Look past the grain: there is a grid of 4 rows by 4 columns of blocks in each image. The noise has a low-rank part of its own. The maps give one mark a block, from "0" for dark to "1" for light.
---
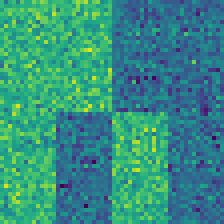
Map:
1 1 0 0
1 1 0 0
1 0 1 0
1 0 1 0
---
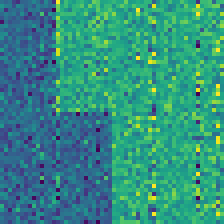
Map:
0 1 1 1
0 1 1 1
0 0 1 1
0 0 1 1
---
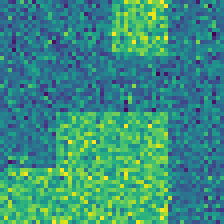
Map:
0 0 1 0
0 0 0 0
0 1 1 0
1 1 1 0
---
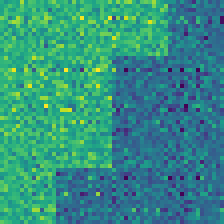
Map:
1 1 1 0
1 1 0 0
1 1 0 0
1 0 0 0
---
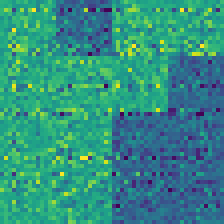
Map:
1 0 1 1
1 1 1 0
1 1 0 0
1 1 0 0
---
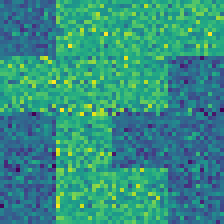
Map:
0 1 1 1
1 1 1 0
0 1 0 0
0 1 1 0
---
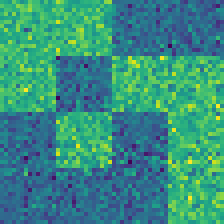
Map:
1 1 0 0
1 0 1 1
0 1 0 1
0 0 0 1
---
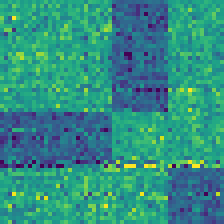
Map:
1 1 0 1
1 1 0 1
0 0 1 1
1 1 1 0
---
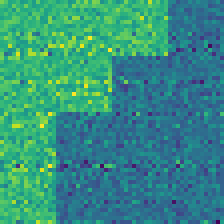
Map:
1 1 1 0
1 1 0 0
1 0 0 0
1 0 0 0
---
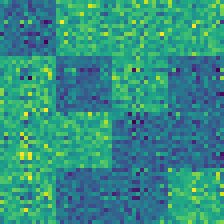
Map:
0 1 1 1
1 0 1 0
1 1 0 0
1 0 0 1
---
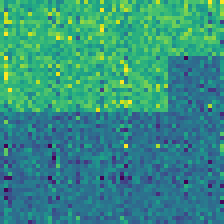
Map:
1 1 1 1
1 1 1 0
0 0 0 0
0 0 0 0
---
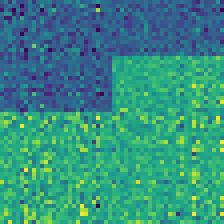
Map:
0 0 0 0
0 0 1 1
1 1 1 1
1 1 1 1
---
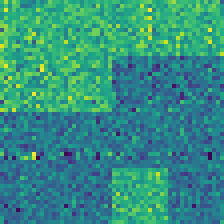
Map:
1 1 1 1
1 1 0 0
0 0 0 0
0 0 1 0
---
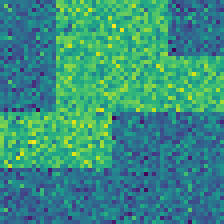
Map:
0 1 1 0
0 1 1 1
1 1 0 0
0 0 0 0
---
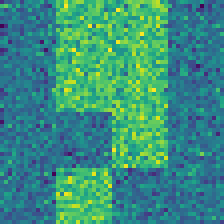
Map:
0 1 1 0
0 1 1 0
0 0 1 0
0 1 0 0
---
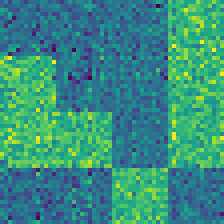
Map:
0 0 0 1
1 0 0 1
1 1 0 1
0 0 1 0
